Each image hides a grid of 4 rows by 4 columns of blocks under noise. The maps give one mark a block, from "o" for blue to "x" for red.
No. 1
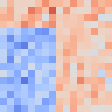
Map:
x x x x
o o x x
o o x x
o o x x
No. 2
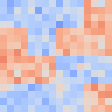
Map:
o o o x
x o x x
x x o o
o o o x
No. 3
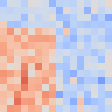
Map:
o o o o
x x o o
x x o o
x x o o
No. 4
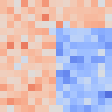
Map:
x x x x
x x o o
x x o o
x x o o
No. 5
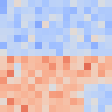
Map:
o o o o
o o o o
x x x x
x x x o
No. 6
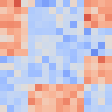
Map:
x o o x
x o o o
o o o x
o x x o
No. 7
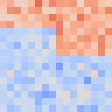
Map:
x x x x
o o x x
o o o o
o o o o
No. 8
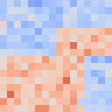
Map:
o o o o
o o x x
x x x o
x x x o
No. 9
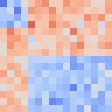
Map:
o x x x
x x x x
x o o o
x o o o
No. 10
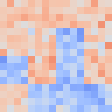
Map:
x x x x
x x o x
o x o x
x o o o
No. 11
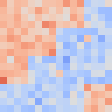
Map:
x x x o
x x o o
x o o o
o o o x
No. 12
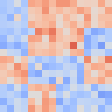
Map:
o x x x
o x x o
x o o x
o x o o
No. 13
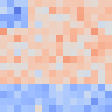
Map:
o x x x
x x x x
x x x x
o o o o
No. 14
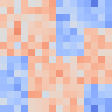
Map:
x x o o
x x o x
o x x x
o x x o
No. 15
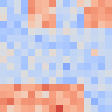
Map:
o x o x
o o o o
o o o o
x x x o
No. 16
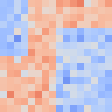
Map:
o x x x
o x o o
x x o o
x x o o
